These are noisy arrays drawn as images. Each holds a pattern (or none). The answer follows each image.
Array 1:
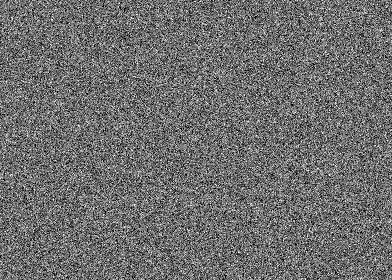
only noise
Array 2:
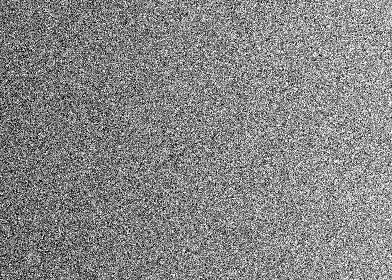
a smooth slope
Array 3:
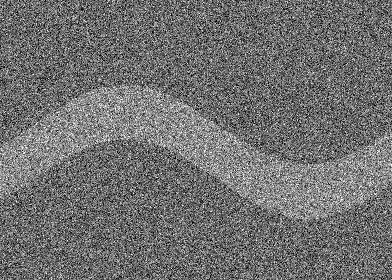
a wavy band
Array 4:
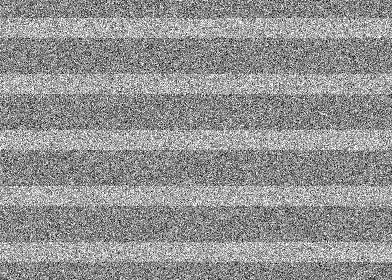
horizontal stripes
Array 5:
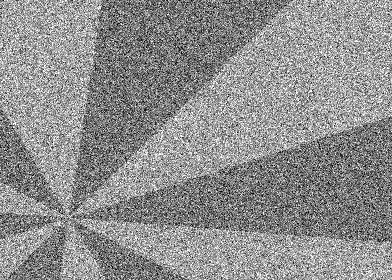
spokes from one point
